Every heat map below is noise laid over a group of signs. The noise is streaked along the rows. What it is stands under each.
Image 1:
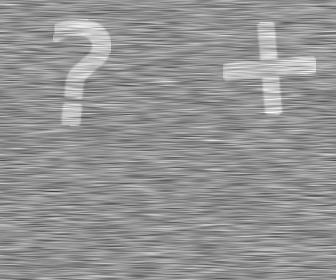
top left: question mark; top right: plus sign
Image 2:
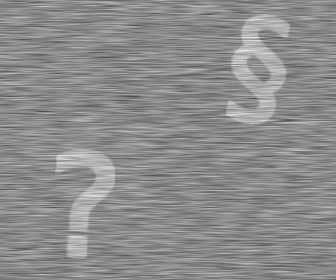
top right: section sign; bottom left: question mark
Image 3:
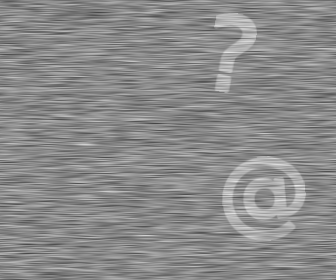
top right: question mark; bottom right: at sign
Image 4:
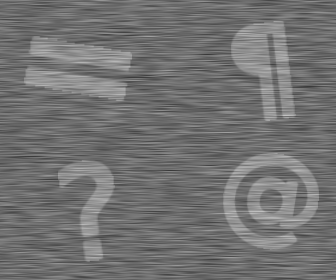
top left: equals sign; top right: pilcrow; bottom left: question mark; bottom right: at sign
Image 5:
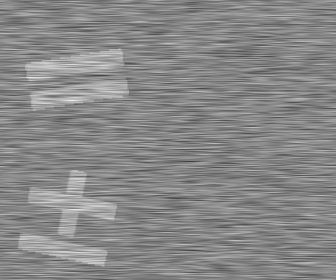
top left: equals sign; bottom left: plus-minus sign
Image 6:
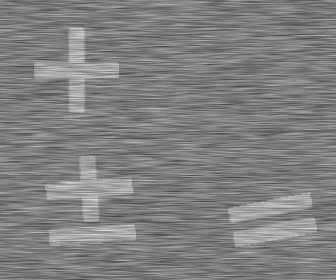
top left: plus sign; bottom left: plus-minus sign; bottom right: equals sign
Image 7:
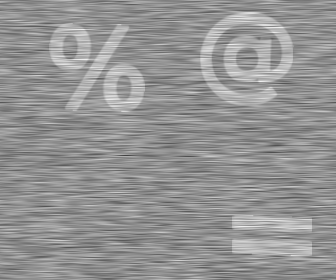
top left: percent sign; top right: at sign; bottom right: equals sign
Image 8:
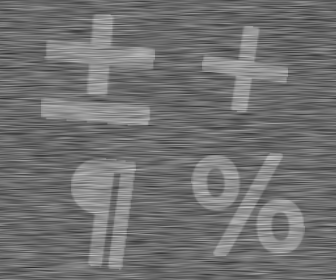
top left: plus-minus sign; top right: plus sign; bottom left: pilcrow; bottom right: percent sign
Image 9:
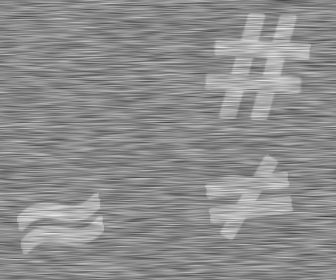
top right: hash sign; bottom left: approximately sign; bottom right: not-equal sign
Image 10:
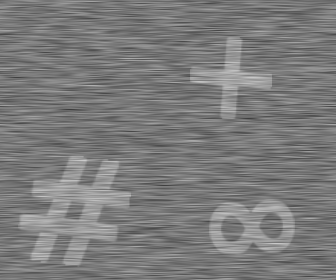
top right: plus sign; bottom left: hash sign; bottom right: infinity sign
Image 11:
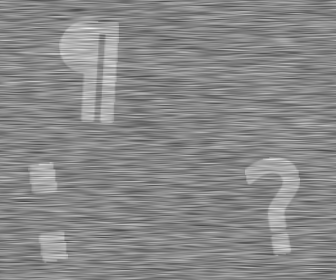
top left: pilcrow; bottom left: colon; bottom right: question mark
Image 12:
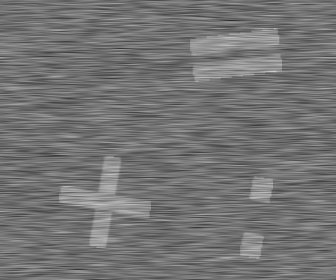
top right: equals sign; bottom left: plus sign; bottom right: colon
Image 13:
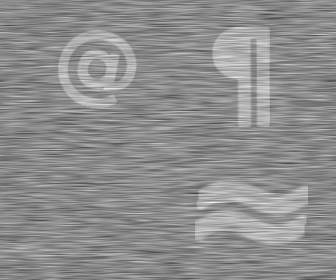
top left: at sign; top right: pilcrow; bottom right: approximately sign
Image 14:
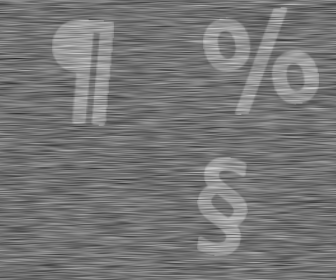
top left: pilcrow; top right: percent sign; bottom right: section sign
